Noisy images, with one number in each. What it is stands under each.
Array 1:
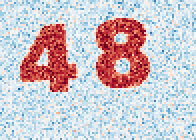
48
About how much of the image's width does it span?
two thirds
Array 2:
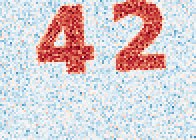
42
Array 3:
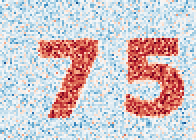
75
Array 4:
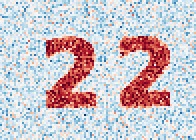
22
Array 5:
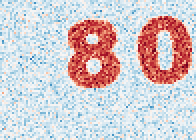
80
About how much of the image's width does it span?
two thirds
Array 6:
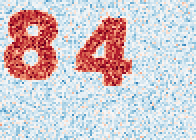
84
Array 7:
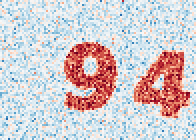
94
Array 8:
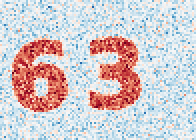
63
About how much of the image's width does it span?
two thirds
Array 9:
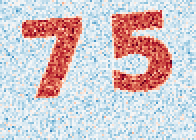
75
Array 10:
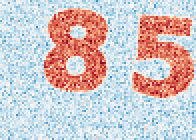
85
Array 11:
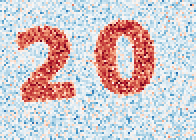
20
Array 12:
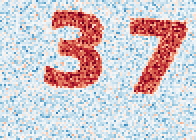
37
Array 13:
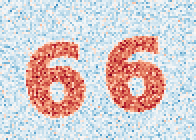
66
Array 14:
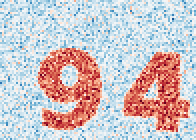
94
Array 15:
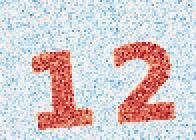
12
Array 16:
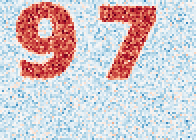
97
